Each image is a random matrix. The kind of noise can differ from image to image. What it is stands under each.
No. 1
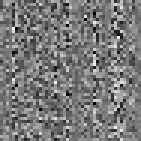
columns of uneven size
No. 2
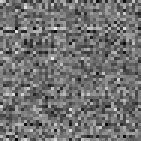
low rank plus noise
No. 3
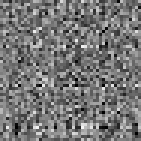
low rank plus noise
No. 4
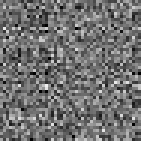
low rank plus noise
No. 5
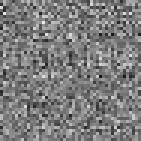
low rank plus noise
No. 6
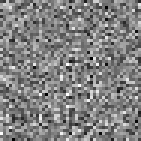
low rank plus noise
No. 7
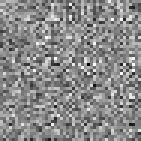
low rank plus noise
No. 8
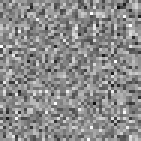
low rank plus noise
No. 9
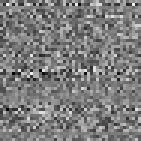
rows of uneven size
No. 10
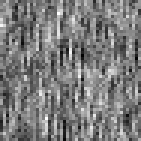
streaked along the columns
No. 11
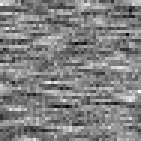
streaked along the rows
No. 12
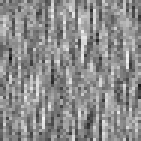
streaked along the columns
